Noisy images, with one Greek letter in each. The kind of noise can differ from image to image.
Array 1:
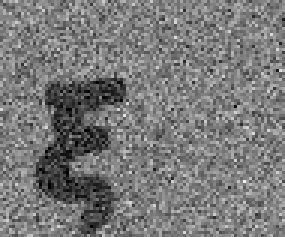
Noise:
independent entries
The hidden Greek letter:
xi
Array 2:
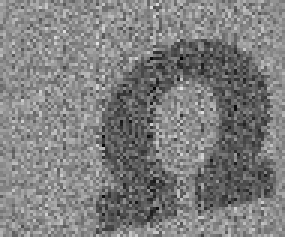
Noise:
columns of uneven size
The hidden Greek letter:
omega
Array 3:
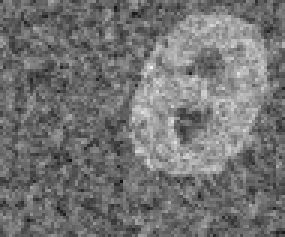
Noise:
blotchy
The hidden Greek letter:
theta
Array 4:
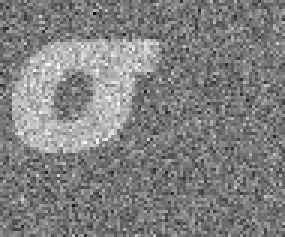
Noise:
independent entries
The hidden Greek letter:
sigma
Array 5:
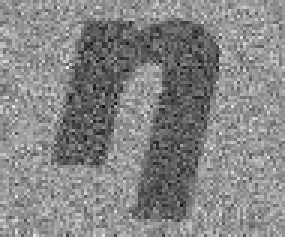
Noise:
low rank plus noise
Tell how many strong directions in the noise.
three or four
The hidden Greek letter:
eta
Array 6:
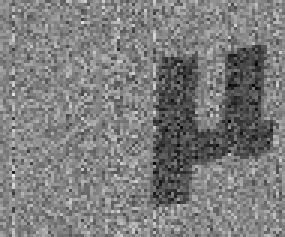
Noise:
columns of uneven size
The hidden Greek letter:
mu
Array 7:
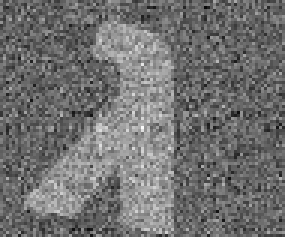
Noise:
low rank plus noise
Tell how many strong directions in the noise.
three or four
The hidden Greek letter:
lambda
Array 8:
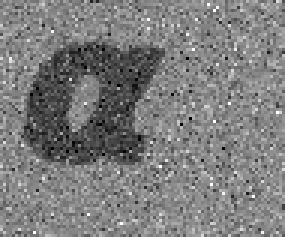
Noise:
heavy tails
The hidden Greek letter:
alpha
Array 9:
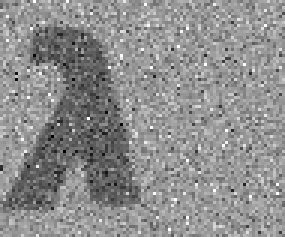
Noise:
heavy tails
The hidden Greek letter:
lambda
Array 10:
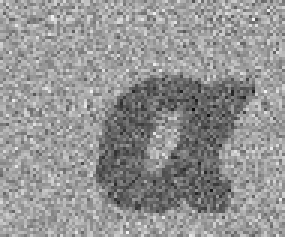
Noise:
low rank plus noise
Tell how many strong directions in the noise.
two
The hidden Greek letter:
alpha
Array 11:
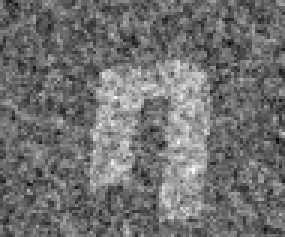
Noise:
blotchy
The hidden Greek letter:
eta
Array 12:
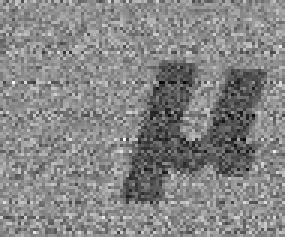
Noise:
rows of uneven size
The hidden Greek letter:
mu
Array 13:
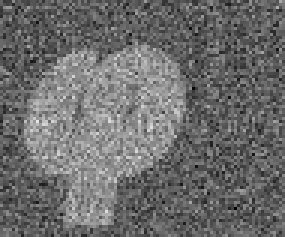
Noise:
low rank plus noise
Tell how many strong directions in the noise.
one
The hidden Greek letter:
phi
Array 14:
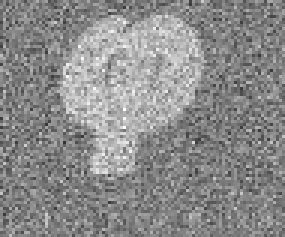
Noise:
low rank plus noise
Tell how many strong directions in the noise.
three or four
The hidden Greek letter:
phi
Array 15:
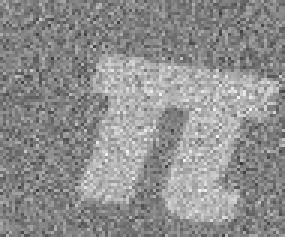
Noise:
low rank plus noise
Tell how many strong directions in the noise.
three or four
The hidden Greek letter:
pi
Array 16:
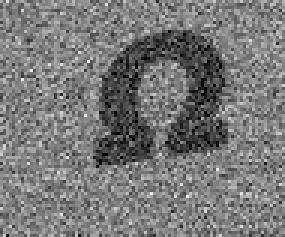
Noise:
low rank plus noise
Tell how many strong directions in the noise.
three or four
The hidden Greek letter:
omega
